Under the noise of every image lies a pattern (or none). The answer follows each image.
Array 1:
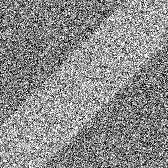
a diagonal band
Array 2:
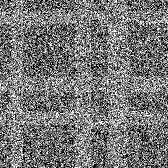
bands of rows crossing bands of columns
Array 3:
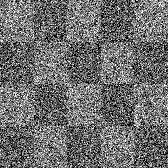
a checkerboard
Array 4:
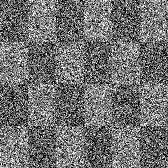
a checkerboard
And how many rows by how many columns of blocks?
4 by 6
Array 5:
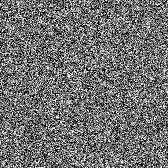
only noise
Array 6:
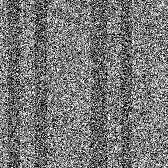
bands of columns
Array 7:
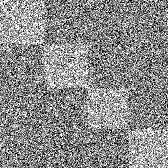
blocks along the diagonal
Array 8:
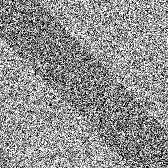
a diagonal band
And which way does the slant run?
top left to bottom right
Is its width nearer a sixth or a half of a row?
a half
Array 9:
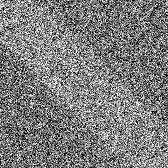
a diagonal band
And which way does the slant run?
top left to bottom right
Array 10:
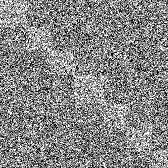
blocks along the diagonal
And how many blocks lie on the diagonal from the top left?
7
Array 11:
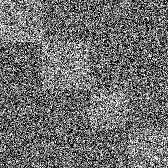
blocks along the diagonal
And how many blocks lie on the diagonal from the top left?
4
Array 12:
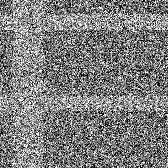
bands of rows crossing bands of columns
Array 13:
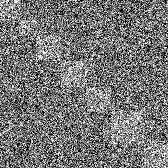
blocks along the diagonal
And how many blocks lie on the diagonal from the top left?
7
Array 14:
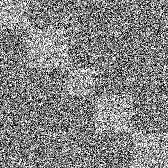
blocks along the diagonal
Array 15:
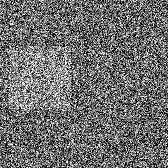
one block
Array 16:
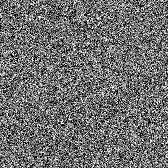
only noise
